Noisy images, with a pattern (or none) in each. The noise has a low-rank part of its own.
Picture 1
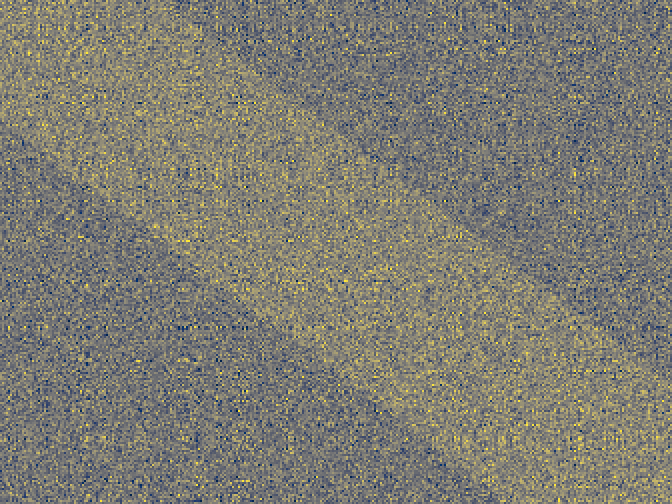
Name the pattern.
a diagonal band
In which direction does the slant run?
top left to bottom right
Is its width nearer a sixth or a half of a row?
a half
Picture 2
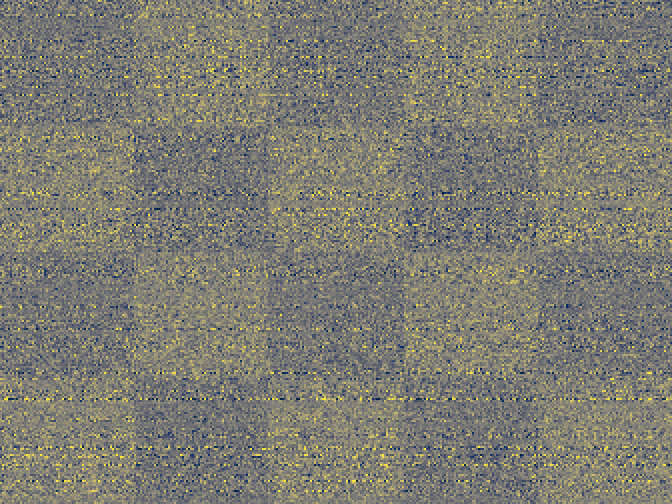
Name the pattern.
a checkerboard
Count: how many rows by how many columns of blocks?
4 by 5
